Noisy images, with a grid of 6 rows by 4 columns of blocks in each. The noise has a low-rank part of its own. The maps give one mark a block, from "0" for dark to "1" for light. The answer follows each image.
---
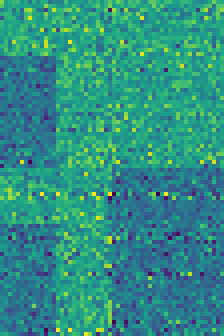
1 1 1 1
0 1 1 1
0 1 1 1
1 1 0 0
0 1 0 0
0 1 0 0
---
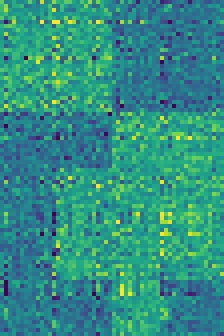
1 1 0 0
1 1 0 0
0 0 1 1
0 1 1 1
0 1 1 1
0 0 1 0
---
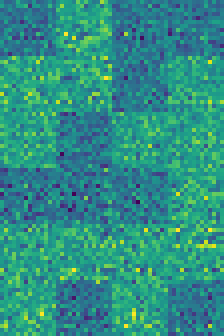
0 1 0 0
1 1 0 1
1 0 1 1
0 0 0 1
1 1 1 1
1 0 1 0
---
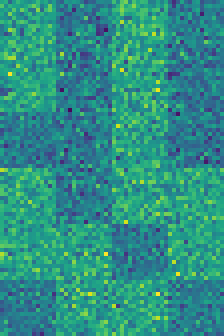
1 0 1 0
1 0 1 0
0 0 1 0
1 0 1 1
1 1 0 1
0 1 1 0
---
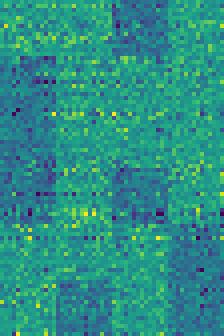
1 1 0 1
0 1 1 1
0 1 1 1
0 1 0 1
1 1 1 0
1 0 1 0
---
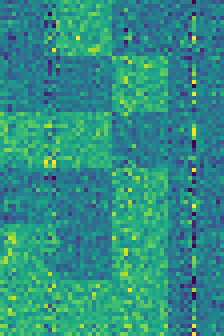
0 1 0 0
0 0 1 0
1 1 0 0
0 0 1 0
1 0 1 0
1 1 1 0
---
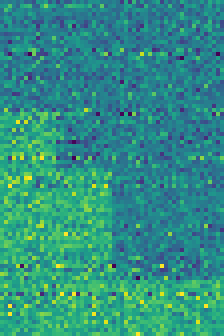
0 0 0 0
0 0 0 0
1 0 0 0
1 1 0 0
1 1 0 0
1 1 1 1
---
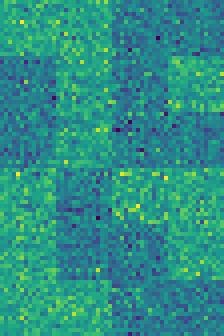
1 1 0 0
0 1 0 1
0 1 0 0
1 0 1 1
1 0 0 1
1 1 0 0
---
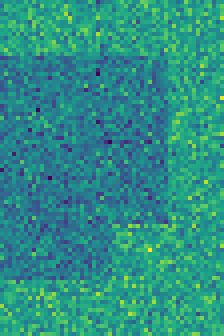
1 1 1 1
0 0 0 1
0 0 0 1
0 0 0 1
0 0 1 1
1 1 1 1
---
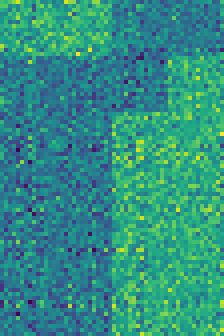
1 1 0 0
0 0 0 1
0 0 1 1
0 0 1 1
0 0 1 1
0 0 1 1
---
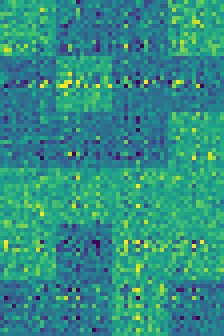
1 0 0 1
0 1 0 0
0 0 0 1
1 1 1 1
1 0 1 1
0 0 1 0
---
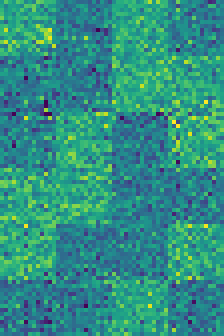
1 0 1 0
0 0 1 1
0 1 0 1
1 1 0 0
1 0 0 1
0 0 1 0
